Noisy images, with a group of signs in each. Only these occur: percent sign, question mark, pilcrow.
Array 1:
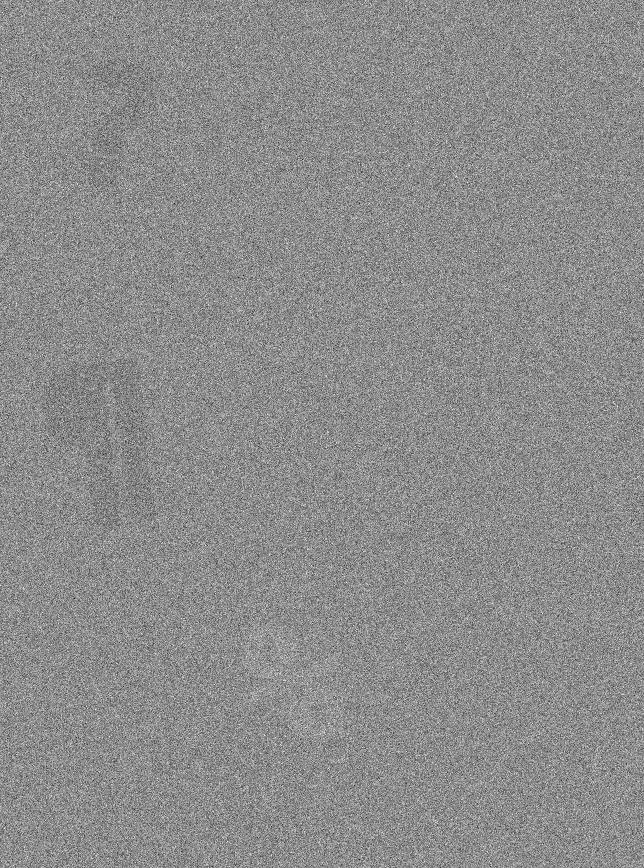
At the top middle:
nothing
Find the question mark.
top left
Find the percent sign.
bottom middle
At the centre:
nothing
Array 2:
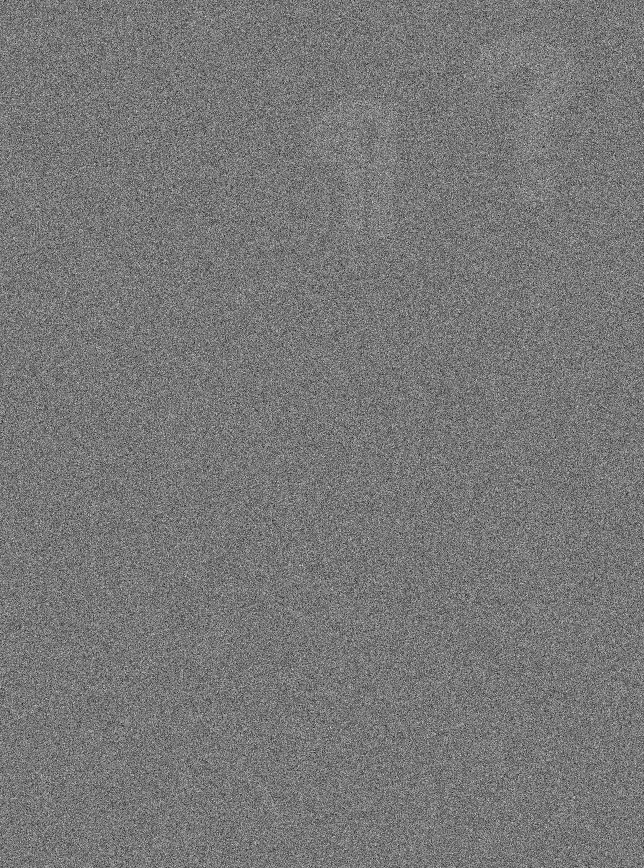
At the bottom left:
nothing
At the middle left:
nothing
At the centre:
nothing
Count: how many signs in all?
2
